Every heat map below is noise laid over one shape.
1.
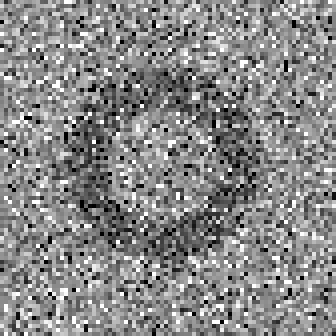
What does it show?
dark ring
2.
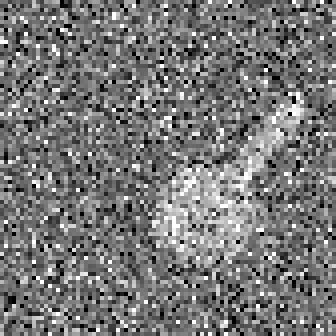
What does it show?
light lollipop
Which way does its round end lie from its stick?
down and left
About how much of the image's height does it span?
half
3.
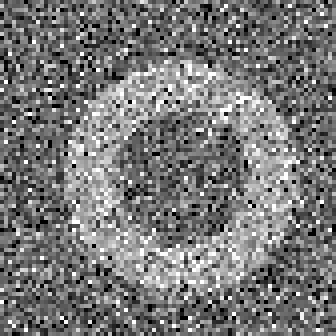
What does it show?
light ring
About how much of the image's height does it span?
two thirds
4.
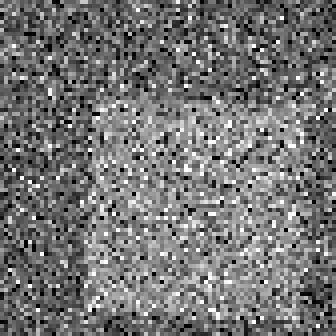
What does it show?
light square
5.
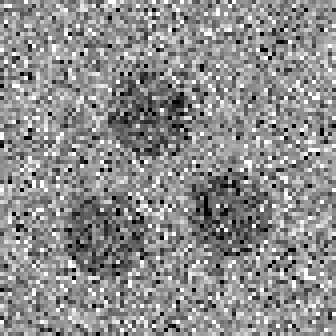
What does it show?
dark three dots
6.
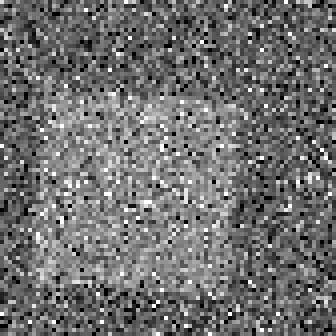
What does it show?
light square
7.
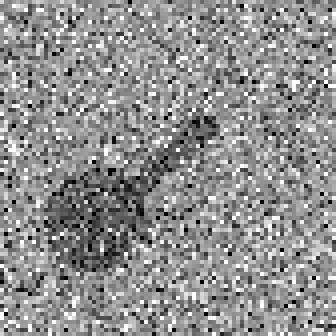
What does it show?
dark lollipop
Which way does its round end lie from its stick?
down and left
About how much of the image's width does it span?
half
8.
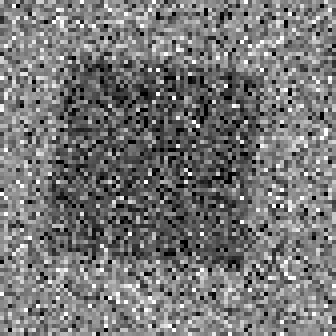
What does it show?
dark square
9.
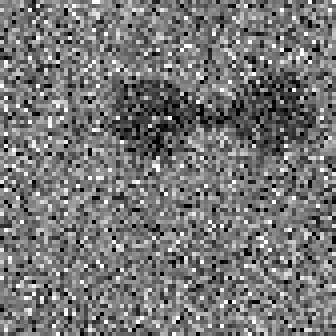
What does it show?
dark dumbbell
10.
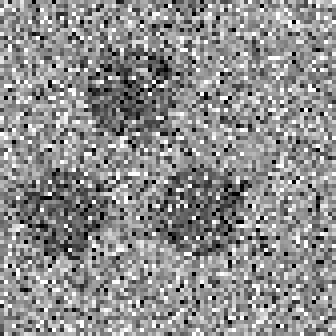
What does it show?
dark three dots
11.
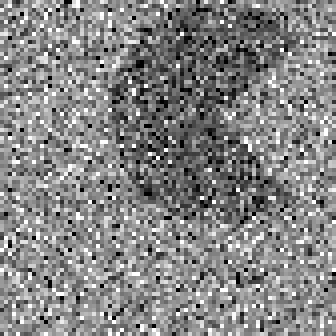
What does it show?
dark disc with a wedge cut out
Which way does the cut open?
right
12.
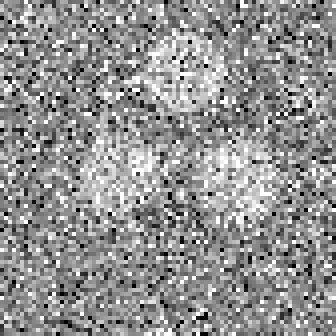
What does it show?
light three dots
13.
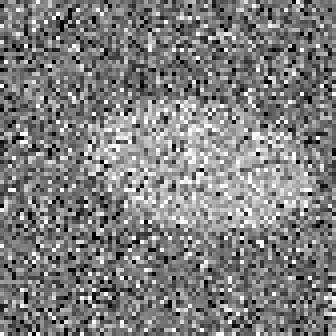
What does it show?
light ellipse
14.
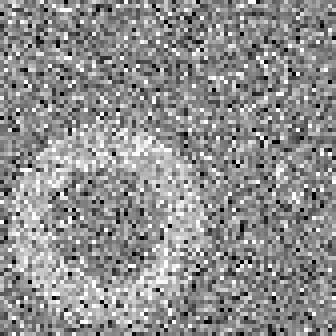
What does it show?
light ring
